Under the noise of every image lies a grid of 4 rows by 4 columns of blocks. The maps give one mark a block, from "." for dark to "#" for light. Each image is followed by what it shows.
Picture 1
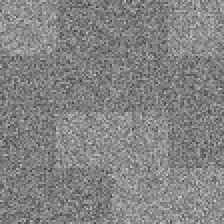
# . . #
. . . .
. # # .
. . # #
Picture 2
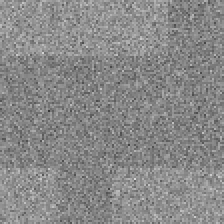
# # # .
. . . .
. . . .
# . # #
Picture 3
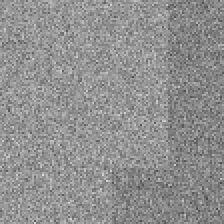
# # # .
# # # .
# # # .
# # . .
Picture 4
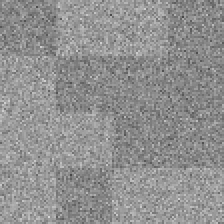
. # # .
# . . .
# # . .
# . # #
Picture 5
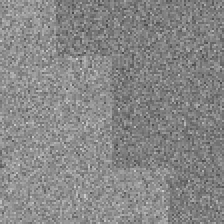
# . . .
# # . .
# # . .
# # # .
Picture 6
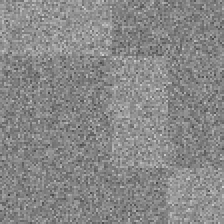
# # . .
. . # .
. . # .
. . . #
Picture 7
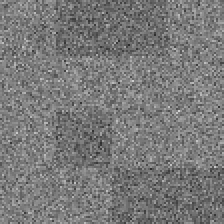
# . . #
# # # #
# . # #
# # . .
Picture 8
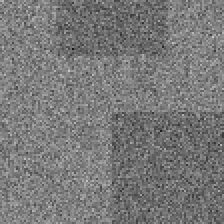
# . . #
# # # #
# # . .
# # . .
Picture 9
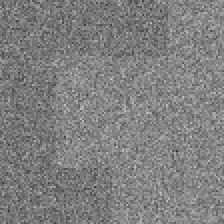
. . . #
. # # #
. # # #
. . # #
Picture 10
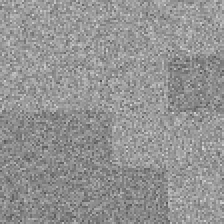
# # # #
# # # .
. . # #
. . . #
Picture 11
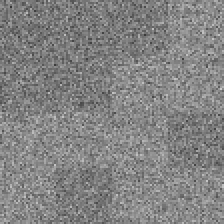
. . . #
. . # #
# # # .
# . # #
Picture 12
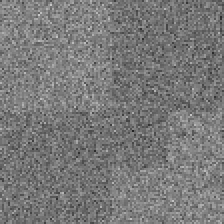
# # . .
# # . .
. . . #
. . # #
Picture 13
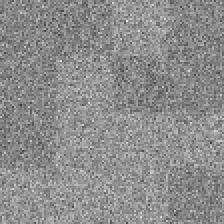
. . # .
. # . .
. # # #
# # # .
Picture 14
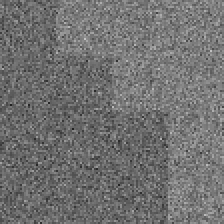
. # # #
. . # #
. . . #
. . . #
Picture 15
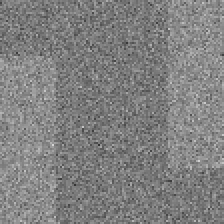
. . . #
# . . #
# . . #
# . . .
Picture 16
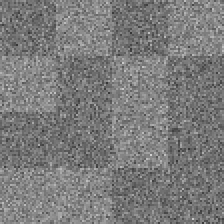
. # . #
# . # .
. . # .
# # . .
